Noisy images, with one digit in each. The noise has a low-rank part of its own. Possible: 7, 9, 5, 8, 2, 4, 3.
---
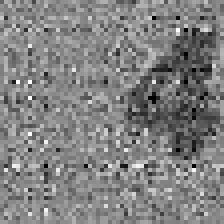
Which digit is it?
4
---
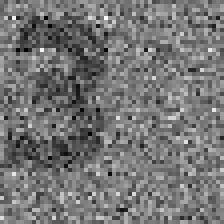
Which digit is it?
3
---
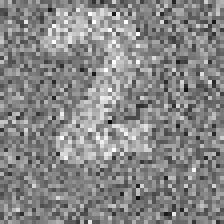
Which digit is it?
2
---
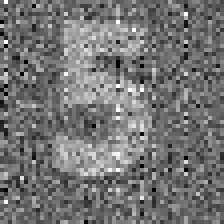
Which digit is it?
5
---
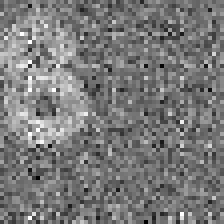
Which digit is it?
8
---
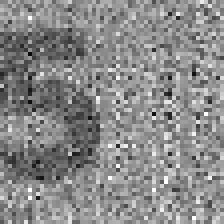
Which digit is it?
5
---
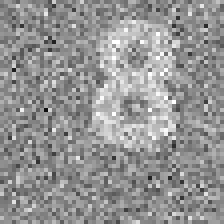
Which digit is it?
8
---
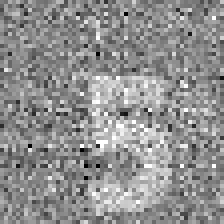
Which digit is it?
5
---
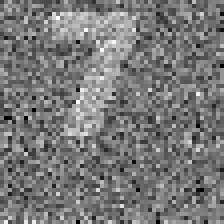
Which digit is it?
7
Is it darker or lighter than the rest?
lighter
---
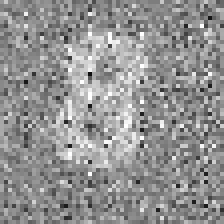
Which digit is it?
8
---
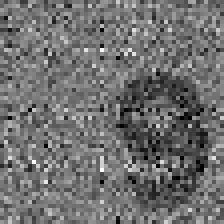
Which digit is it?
9
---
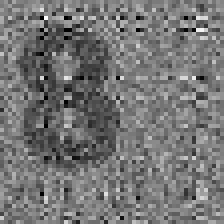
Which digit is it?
8
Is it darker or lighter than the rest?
darker
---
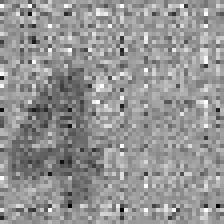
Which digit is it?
4
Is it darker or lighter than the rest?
darker
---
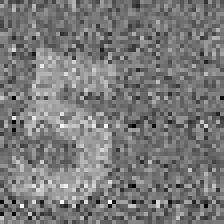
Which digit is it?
5
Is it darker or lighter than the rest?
lighter
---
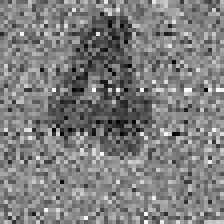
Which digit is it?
4
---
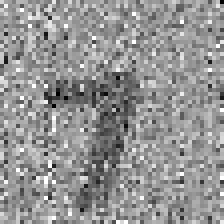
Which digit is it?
7
